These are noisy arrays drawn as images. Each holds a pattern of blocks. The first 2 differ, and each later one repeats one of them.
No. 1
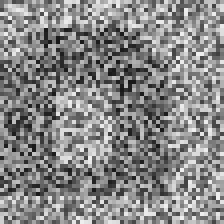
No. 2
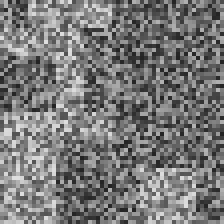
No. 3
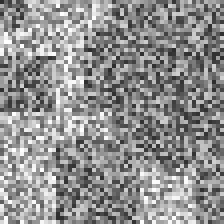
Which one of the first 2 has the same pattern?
2
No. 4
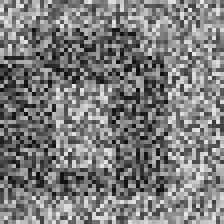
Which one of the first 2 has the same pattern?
1
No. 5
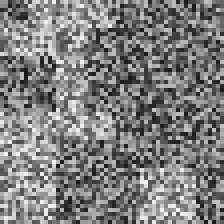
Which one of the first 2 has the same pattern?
2
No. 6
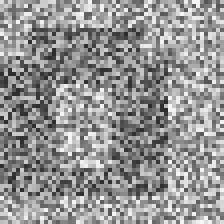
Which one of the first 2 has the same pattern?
1
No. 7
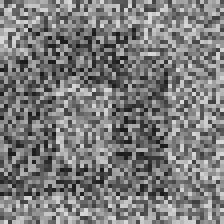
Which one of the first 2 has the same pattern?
1
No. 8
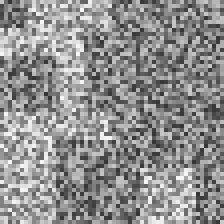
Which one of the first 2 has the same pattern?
2
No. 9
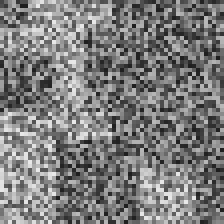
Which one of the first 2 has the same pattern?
2
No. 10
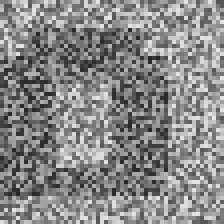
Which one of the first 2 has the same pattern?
1
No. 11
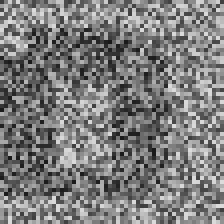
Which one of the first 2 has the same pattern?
1
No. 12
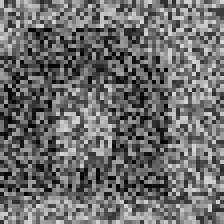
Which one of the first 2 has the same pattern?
1
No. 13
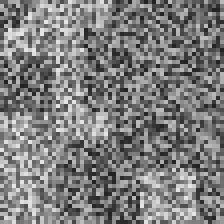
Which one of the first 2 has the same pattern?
2
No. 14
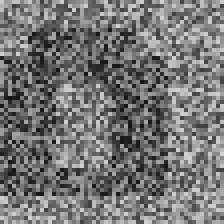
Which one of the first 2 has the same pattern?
1
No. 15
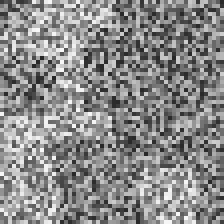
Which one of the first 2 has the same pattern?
2
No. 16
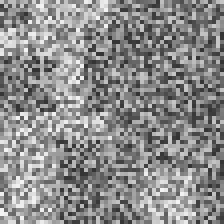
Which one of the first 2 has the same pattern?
2
